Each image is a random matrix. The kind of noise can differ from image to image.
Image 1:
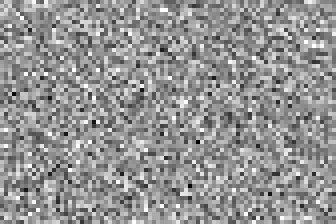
independent entries
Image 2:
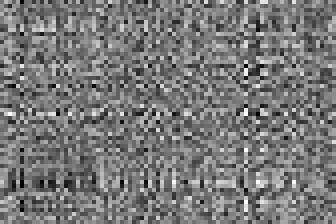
low rank plus noise
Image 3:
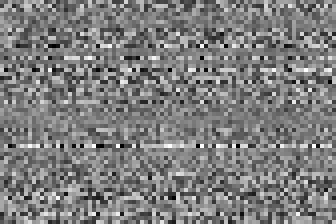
rows of uneven size
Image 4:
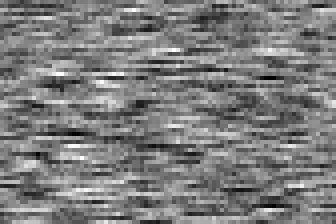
streaked along the rows
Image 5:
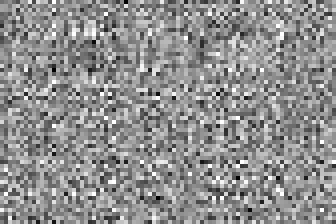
low rank plus noise
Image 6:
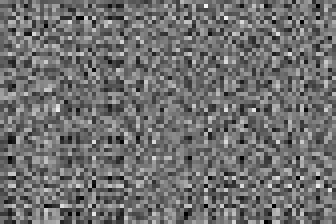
low rank plus noise
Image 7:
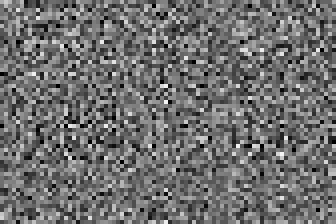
low rank plus noise
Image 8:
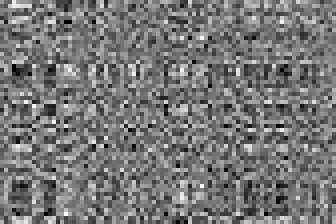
low rank plus noise
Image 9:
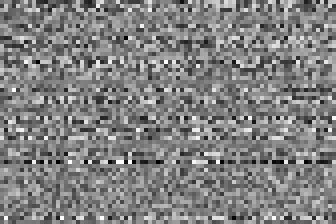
rows of uneven size
